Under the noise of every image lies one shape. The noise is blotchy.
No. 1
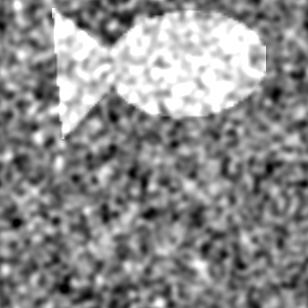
fish
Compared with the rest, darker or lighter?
lighter
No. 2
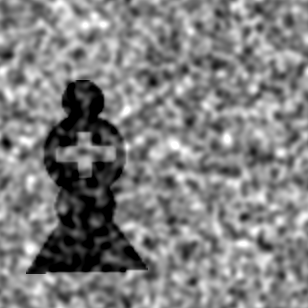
chess bishop
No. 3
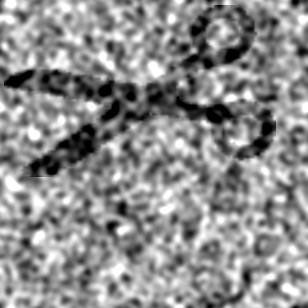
pair of scissors
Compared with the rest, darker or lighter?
darker
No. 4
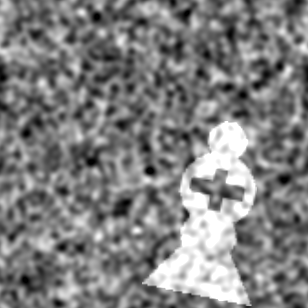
chess bishop
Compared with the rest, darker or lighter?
lighter
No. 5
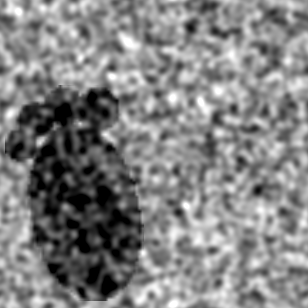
footprint
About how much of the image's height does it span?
two thirds
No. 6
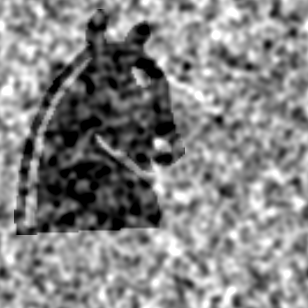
chess knight
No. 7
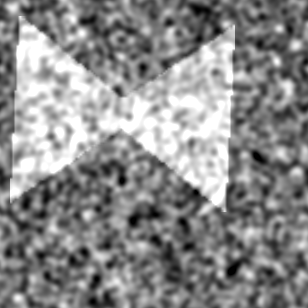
bow tie
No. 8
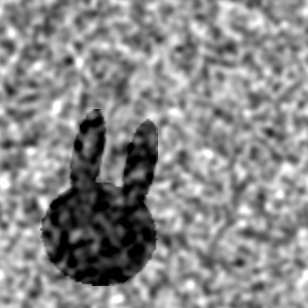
rabbit's head
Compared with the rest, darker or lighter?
darker
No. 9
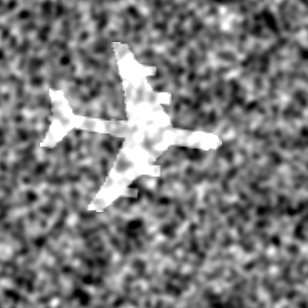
airplane
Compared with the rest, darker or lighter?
lighter
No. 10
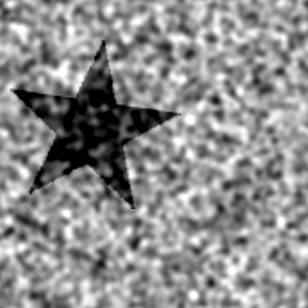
star
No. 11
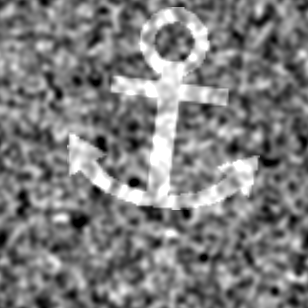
anchor
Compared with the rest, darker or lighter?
lighter
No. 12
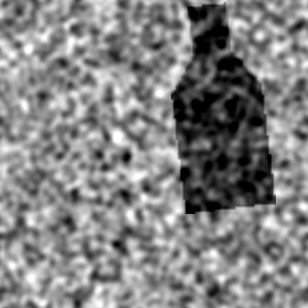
bottle
